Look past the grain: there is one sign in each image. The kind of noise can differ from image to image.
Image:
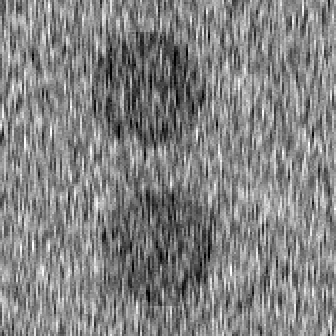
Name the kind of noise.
streaked along the columns
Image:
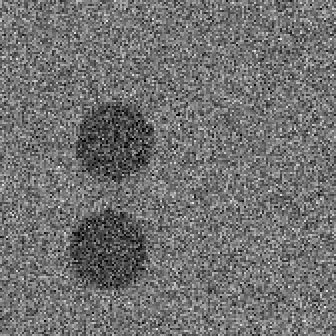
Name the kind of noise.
independent entries
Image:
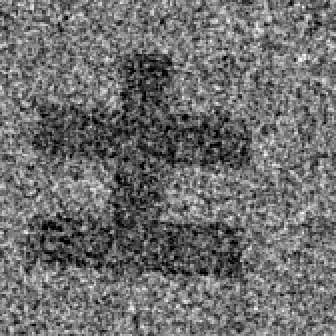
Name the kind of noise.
blotchy
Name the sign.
plus-minus sign
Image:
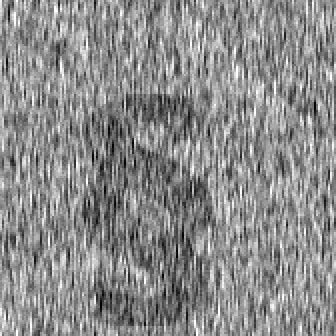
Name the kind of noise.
streaked along the columns
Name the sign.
section sign
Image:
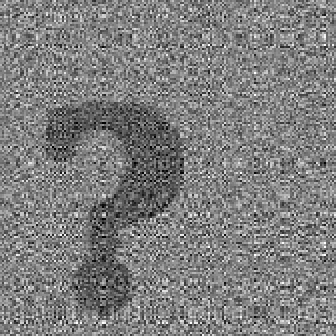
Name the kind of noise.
low rank plus noise
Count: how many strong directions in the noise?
three or four
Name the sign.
question mark
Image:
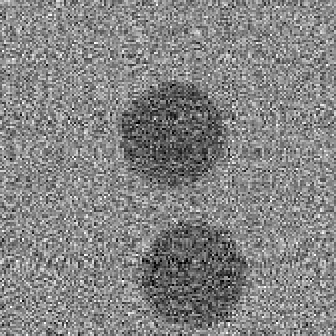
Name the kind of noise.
low rank plus noise
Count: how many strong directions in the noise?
five to eight
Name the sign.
colon
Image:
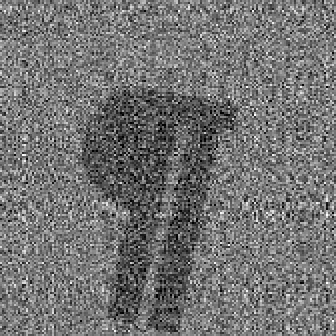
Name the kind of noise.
low rank plus noise
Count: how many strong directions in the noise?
five to eight
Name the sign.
pilcrow
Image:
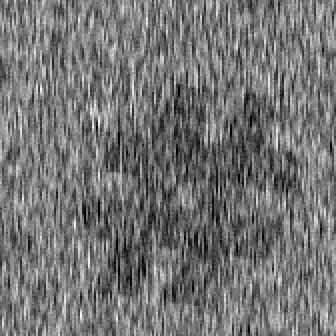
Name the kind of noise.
streaked along the columns
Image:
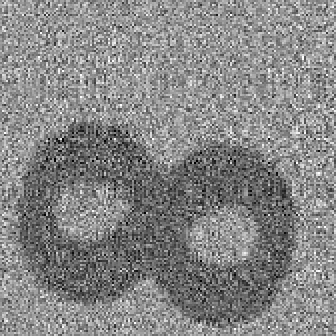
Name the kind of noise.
low rank plus noise
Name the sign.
infinity sign
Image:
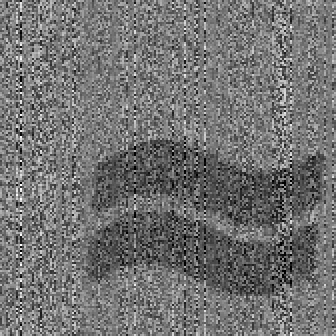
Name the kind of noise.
columns of uneven size
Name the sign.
approximately sign
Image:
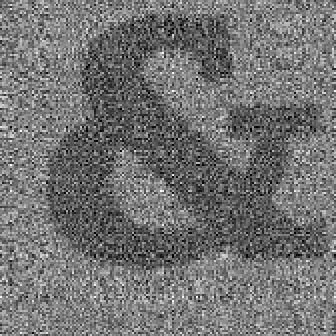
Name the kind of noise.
low rank plus noise
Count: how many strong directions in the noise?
five to eight
